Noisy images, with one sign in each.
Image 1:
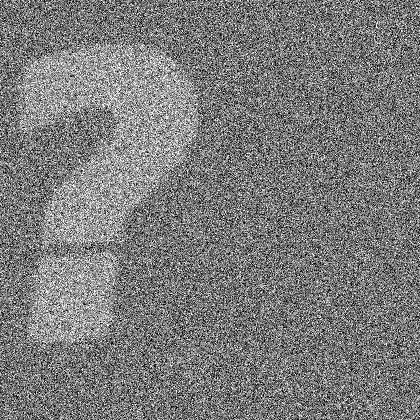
question mark
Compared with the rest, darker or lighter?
lighter
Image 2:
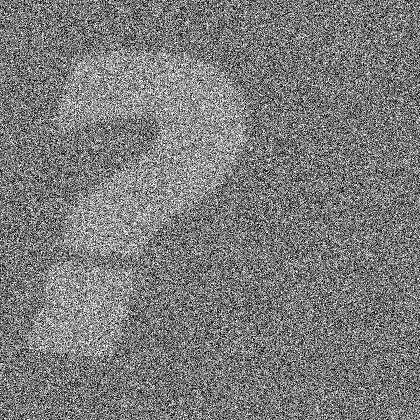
question mark
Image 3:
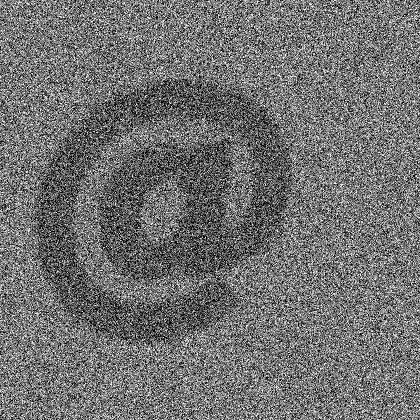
at sign
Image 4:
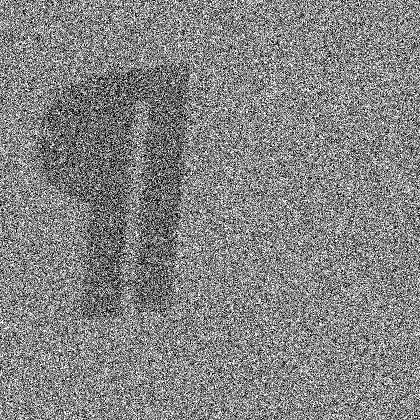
pilcrow
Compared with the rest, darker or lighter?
darker
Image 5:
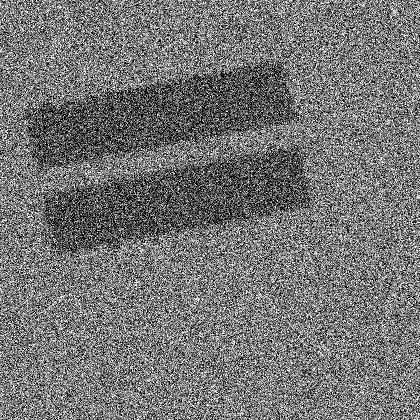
equals sign
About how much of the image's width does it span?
two thirds
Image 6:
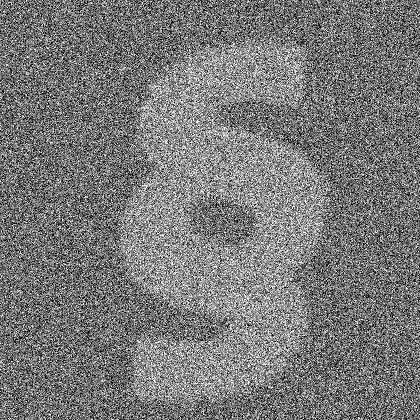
section sign
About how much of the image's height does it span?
nearly all
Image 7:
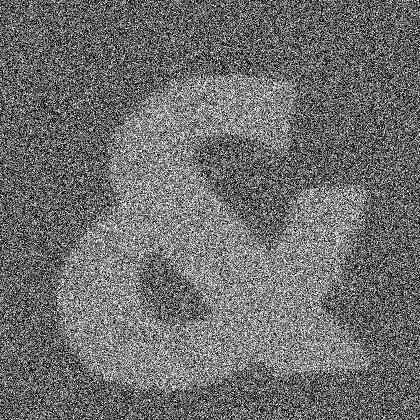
ampersand
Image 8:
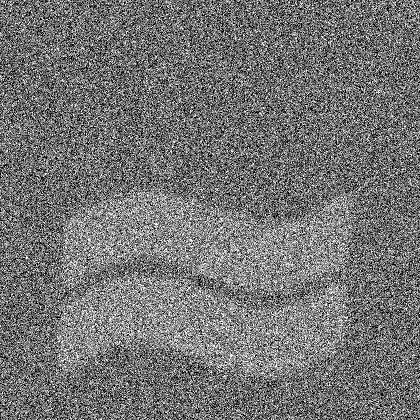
approximately sign
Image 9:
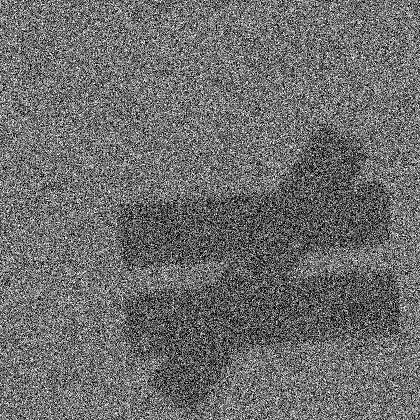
not-equal sign
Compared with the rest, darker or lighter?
darker
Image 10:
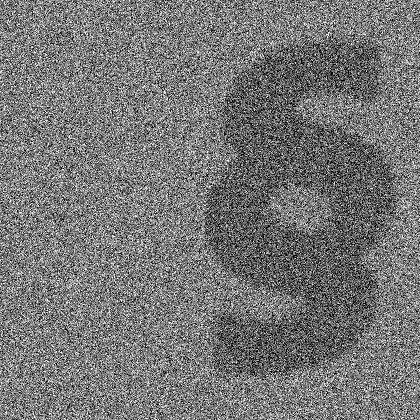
section sign
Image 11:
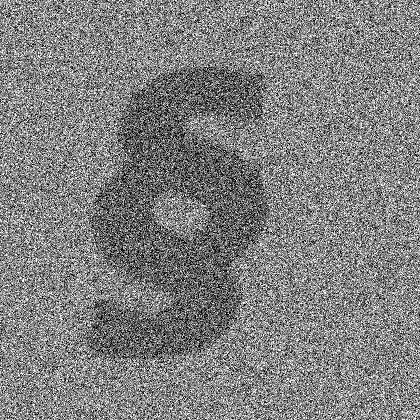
section sign
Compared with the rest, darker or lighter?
darker
